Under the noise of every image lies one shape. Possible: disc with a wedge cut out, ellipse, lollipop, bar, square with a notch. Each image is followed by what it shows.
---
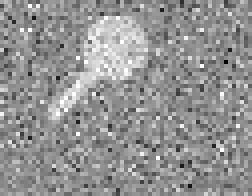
lollipop
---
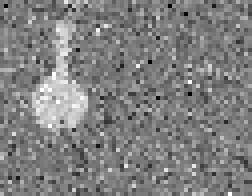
lollipop
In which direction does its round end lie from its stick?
down
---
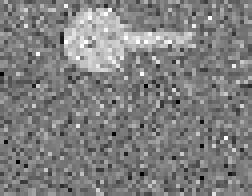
lollipop
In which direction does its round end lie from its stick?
left
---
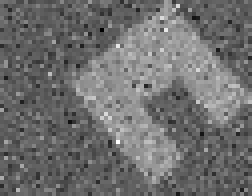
square with a notch
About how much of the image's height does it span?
nearly all
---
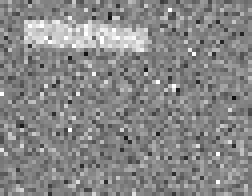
bar
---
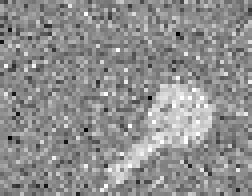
lollipop
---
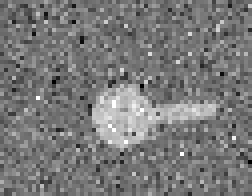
lollipop
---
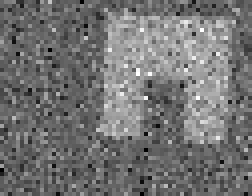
square with a notch
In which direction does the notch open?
down
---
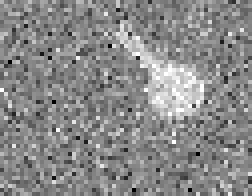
lollipop
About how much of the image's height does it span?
half
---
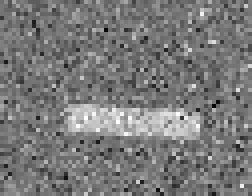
bar
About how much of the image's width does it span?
half
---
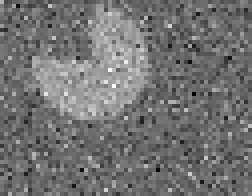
disc with a wedge cut out
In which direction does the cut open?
up and left
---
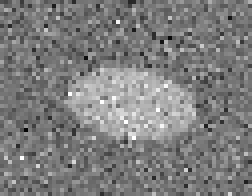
ellipse
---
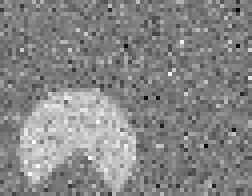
disc with a wedge cut out
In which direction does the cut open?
down
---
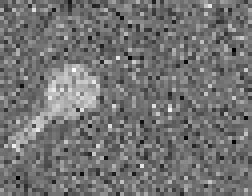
lollipop
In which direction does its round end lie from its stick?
up and right
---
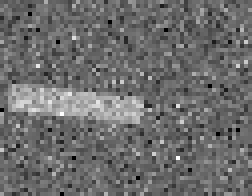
bar
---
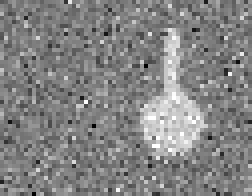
lollipop
